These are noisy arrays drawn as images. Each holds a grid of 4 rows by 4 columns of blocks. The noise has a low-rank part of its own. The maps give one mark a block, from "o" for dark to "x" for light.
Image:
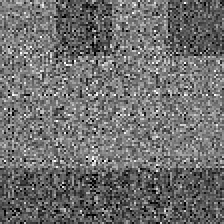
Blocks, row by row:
x o x o
x x x x
x x x x
o o o o
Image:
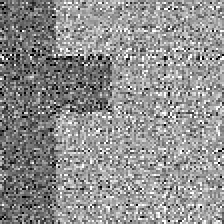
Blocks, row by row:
o x x x
o o x x
o x x x
o x x x
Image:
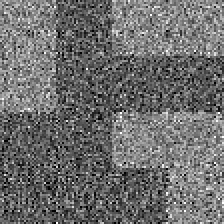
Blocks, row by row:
x o x x
x o o o
o o x x
o o o x
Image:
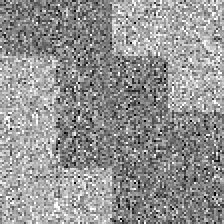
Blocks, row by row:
o o x x
x o o x
x o o o
x x o o
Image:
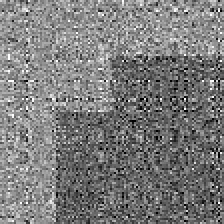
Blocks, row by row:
x x x x
x x o o
x o o o
x o o o
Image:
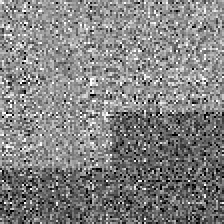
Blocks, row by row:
x x x x
x x x x
x x o o
o o o o
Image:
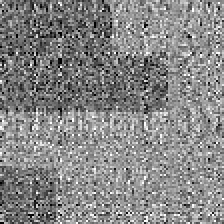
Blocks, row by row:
o o x x
o o o x
x x x x
o x x x
